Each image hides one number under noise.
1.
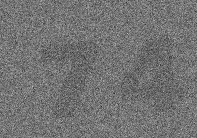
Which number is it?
74
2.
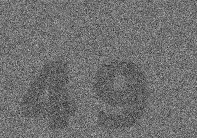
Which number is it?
49
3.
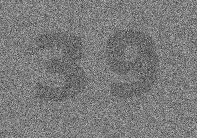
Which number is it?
39
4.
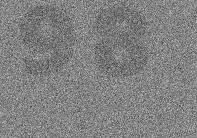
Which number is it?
98
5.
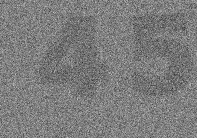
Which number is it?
45
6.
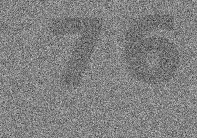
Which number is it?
76
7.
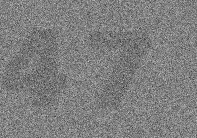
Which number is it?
47
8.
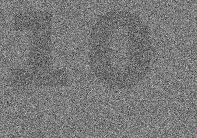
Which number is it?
10
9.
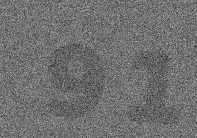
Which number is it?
91
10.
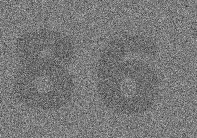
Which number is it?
86
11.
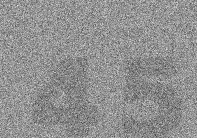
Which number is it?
45
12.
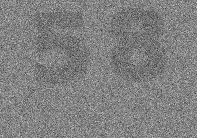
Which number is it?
58
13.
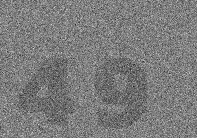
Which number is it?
49
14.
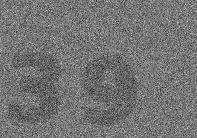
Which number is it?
39
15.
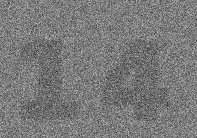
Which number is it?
14
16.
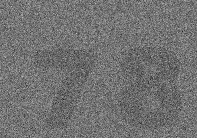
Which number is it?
78
